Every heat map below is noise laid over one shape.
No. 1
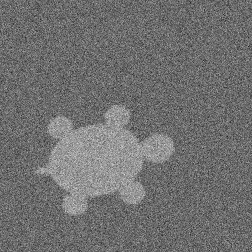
turtle
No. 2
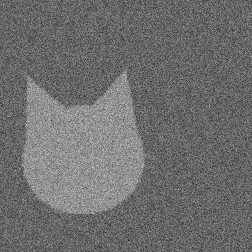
cat's head
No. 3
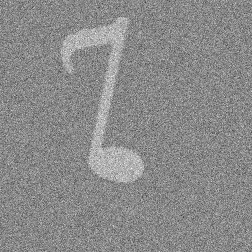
musical note
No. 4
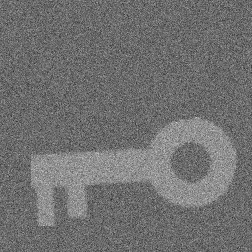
key
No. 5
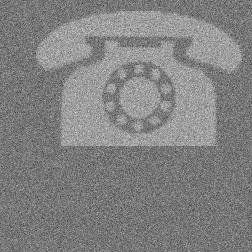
telephone
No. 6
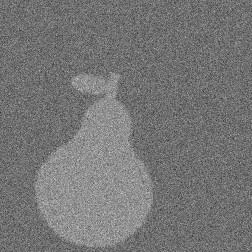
pear
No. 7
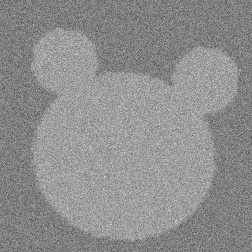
bear's head
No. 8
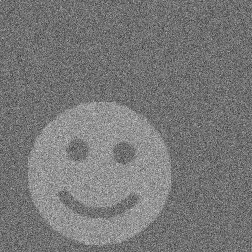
smiling face
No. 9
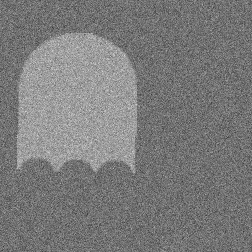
ghost
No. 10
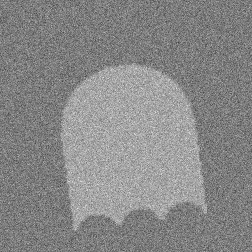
ghost
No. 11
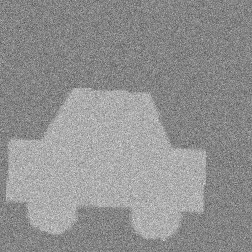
car
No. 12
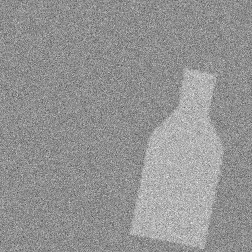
bottle
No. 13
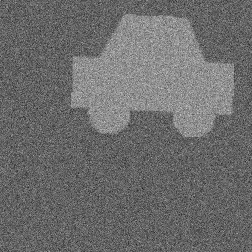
car
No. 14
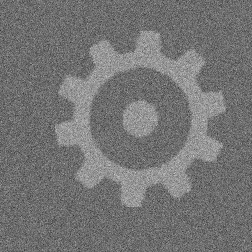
gear
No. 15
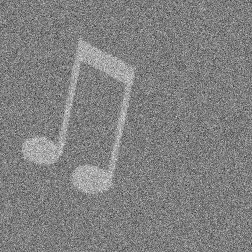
pair of musical notes
